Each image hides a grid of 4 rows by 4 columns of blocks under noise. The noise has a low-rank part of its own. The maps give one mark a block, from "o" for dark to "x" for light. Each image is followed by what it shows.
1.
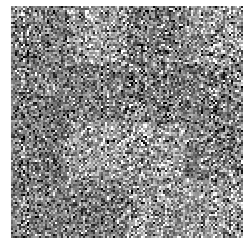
o x o x
o o o o
o x x o
o o x x
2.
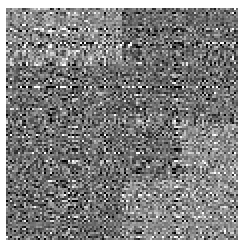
x x o o
o o o o
o o o x
o o x x
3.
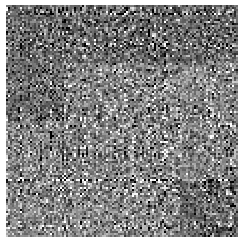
o o o o
o x x x
x x x x
x x x o
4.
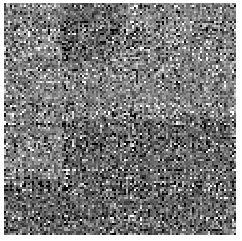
x o x x
x x x x
x o o o
o o o o
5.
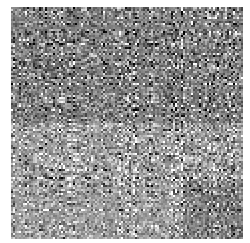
o o o o
o o o o
x x x x
x x x o
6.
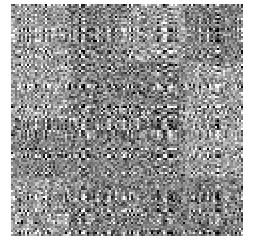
x o x o
x o o x
o o o x
x o o o
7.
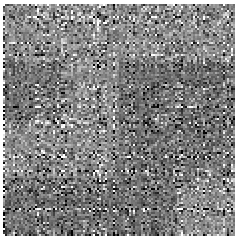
x x x x
o x o o
x x o o
o o o x
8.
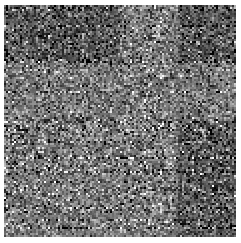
o o x o
x x x x
x x x o
x x x o
